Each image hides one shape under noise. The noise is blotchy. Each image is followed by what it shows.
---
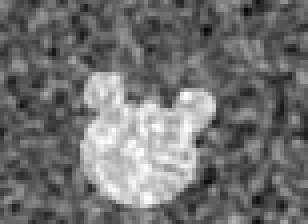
bear's head
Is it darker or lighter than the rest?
lighter
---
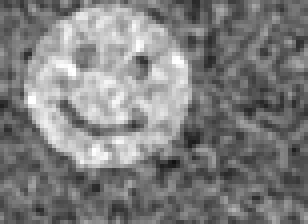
smiling face
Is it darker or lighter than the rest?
lighter
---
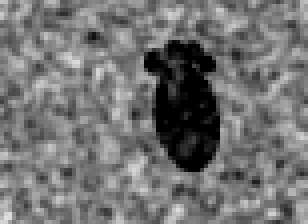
footprint
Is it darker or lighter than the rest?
darker
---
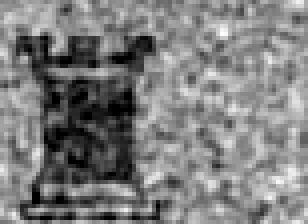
chess rook
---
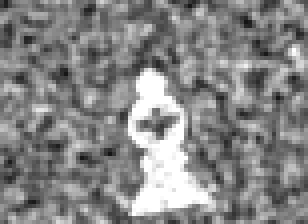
chess bishop
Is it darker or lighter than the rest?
lighter
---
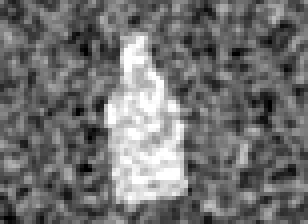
bottle
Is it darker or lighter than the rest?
lighter
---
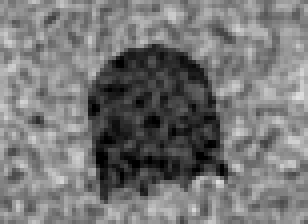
ghost
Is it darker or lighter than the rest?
darker
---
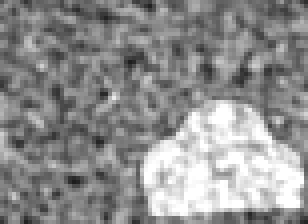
cloud
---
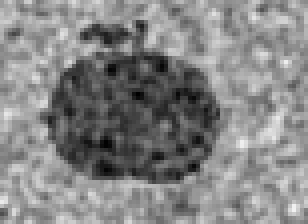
apple
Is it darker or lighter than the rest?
darker
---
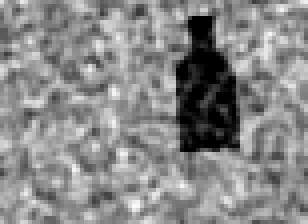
bottle
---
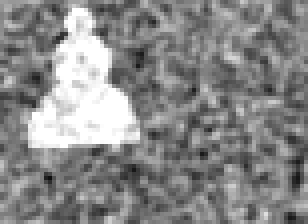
chess pawn
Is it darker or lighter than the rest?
lighter
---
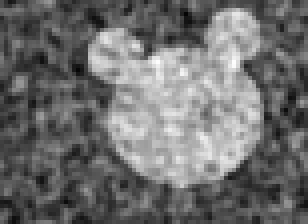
bear's head
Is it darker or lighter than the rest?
lighter
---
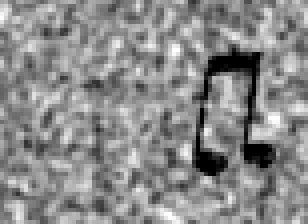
pair of musical notes
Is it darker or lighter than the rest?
darker
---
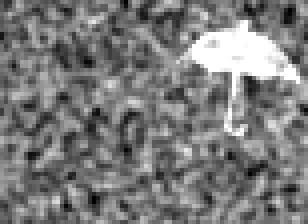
umbrella
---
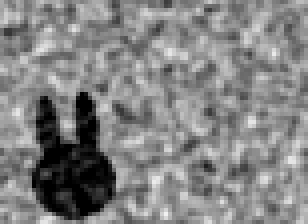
rabbit's head
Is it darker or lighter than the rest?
darker
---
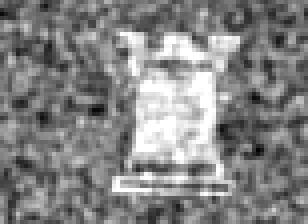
chess rook
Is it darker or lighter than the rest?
lighter
